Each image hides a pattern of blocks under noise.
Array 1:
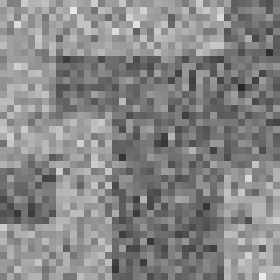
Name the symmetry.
no symmetry
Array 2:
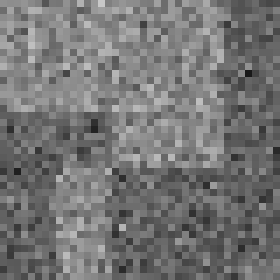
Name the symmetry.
no symmetry
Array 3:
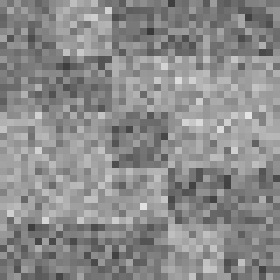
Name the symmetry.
the same after a half turn
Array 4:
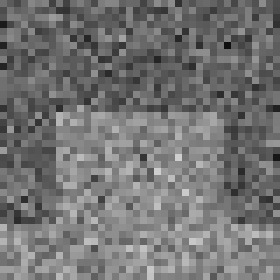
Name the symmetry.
left and right mirror each other
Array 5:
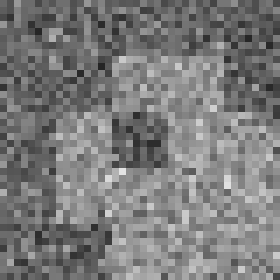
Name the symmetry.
mirrored about the diagonal from the top left
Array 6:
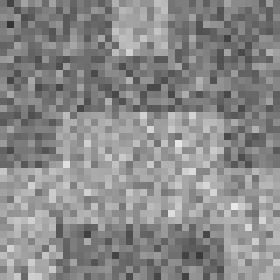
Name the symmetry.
left and right mirror each other
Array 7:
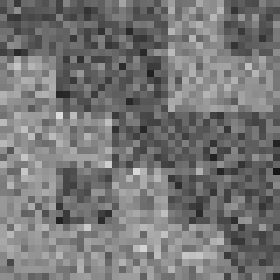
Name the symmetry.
mirrored about the diagonal from the bottom left
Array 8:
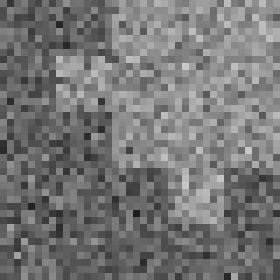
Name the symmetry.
mirrored about the diagonal from the bottom left
